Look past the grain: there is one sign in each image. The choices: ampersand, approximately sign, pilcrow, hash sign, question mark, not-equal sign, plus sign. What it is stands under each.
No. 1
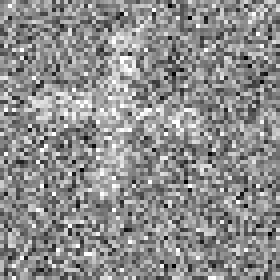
light plus sign
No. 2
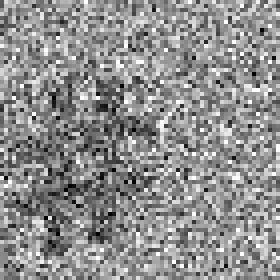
dark hash sign
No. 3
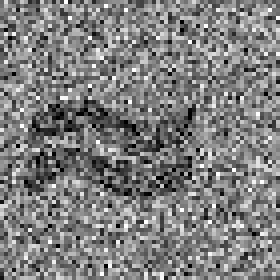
dark approximately sign
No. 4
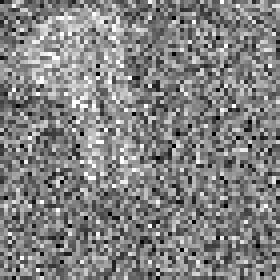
light pilcrow
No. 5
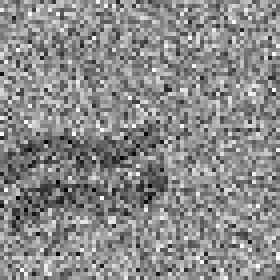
dark approximately sign
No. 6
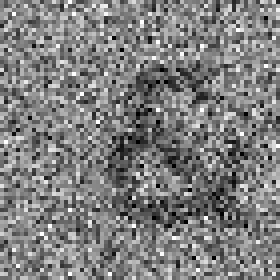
dark ampersand
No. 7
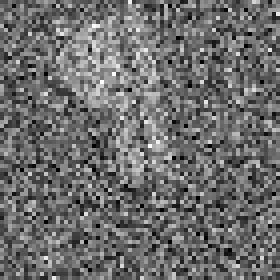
light pilcrow
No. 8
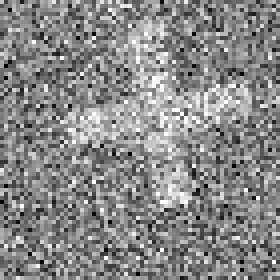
light plus sign
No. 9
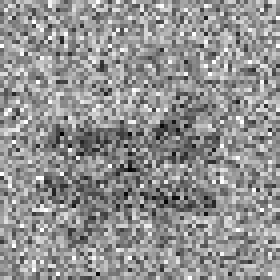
dark not-equal sign
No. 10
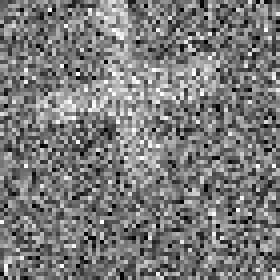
light plus sign
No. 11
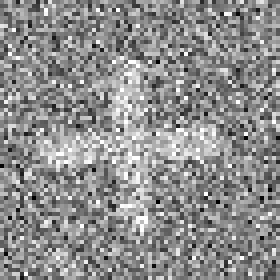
light plus sign
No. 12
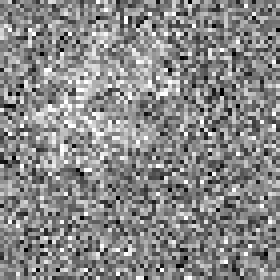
light hash sign
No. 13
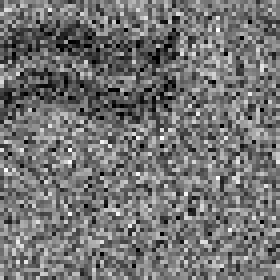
dark approximately sign
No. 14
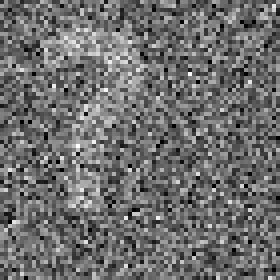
light question mark
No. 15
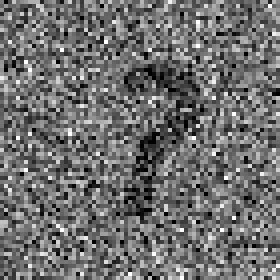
dark question mark
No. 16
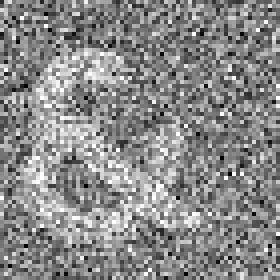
light ampersand
